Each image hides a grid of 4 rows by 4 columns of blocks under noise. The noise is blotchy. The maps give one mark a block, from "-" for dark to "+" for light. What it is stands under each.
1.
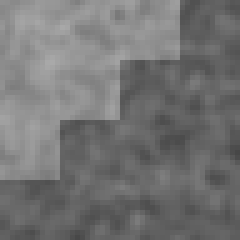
+ + + -
+ + - -
+ - - -
- - - -
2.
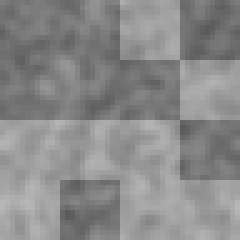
- - + -
- - - +
+ + + -
+ - + +
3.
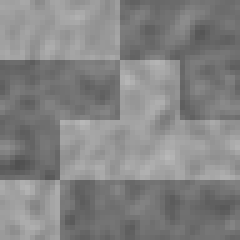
+ + - -
- - + -
- + + +
+ - - -
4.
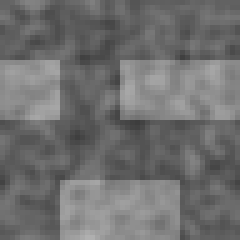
- - - -
+ - + +
- - - -
- + + -
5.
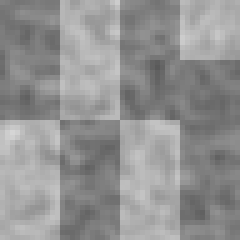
- + - +
- + - -
+ - + -
+ - + -
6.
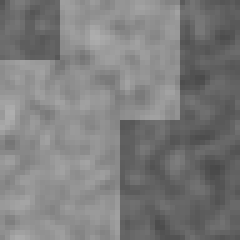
- + + -
+ + + -
+ + - -
+ + - -
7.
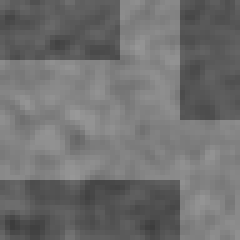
- - + -
+ + + -
+ + + +
- - - +
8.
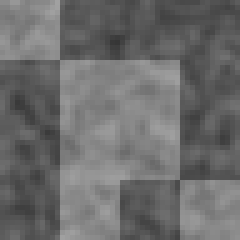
+ - - -
- + + -
- + + -
- + - +
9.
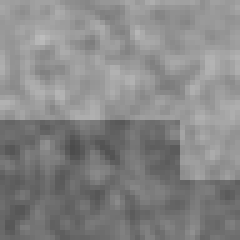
+ + + +
+ + + +
- - - +
- - - -
